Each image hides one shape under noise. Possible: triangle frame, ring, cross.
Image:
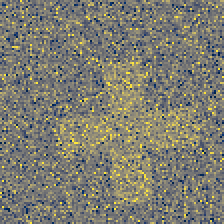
light cross
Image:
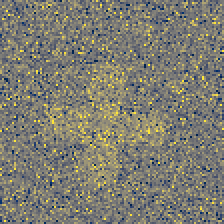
light cross
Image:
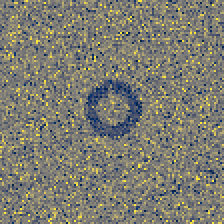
dark ring, centre
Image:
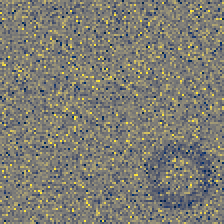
dark ring, bottom right
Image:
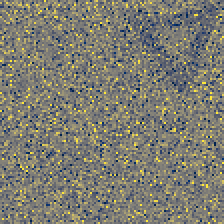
dark triangle frame, top right
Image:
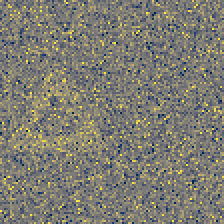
light triangle frame
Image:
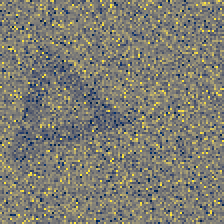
dark triangle frame
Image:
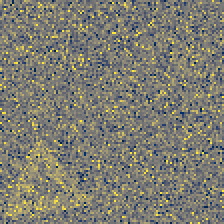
light triangle frame, bottom left
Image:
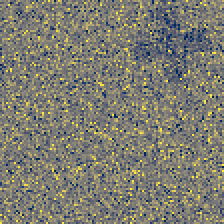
dark cross, top right
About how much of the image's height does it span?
a third
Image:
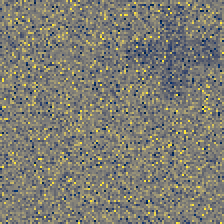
dark cross, top right
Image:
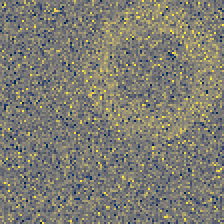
light ring
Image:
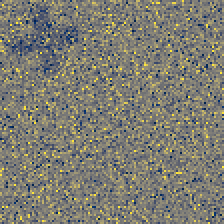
dark cross, top left
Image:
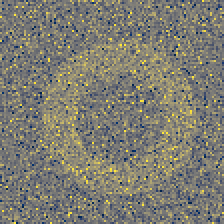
light ring
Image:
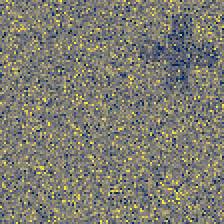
dark cross, top right
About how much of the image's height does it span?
a third
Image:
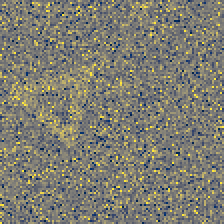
light triangle frame, middle left
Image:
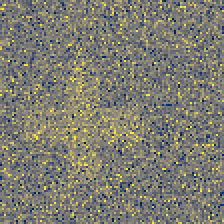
light cross
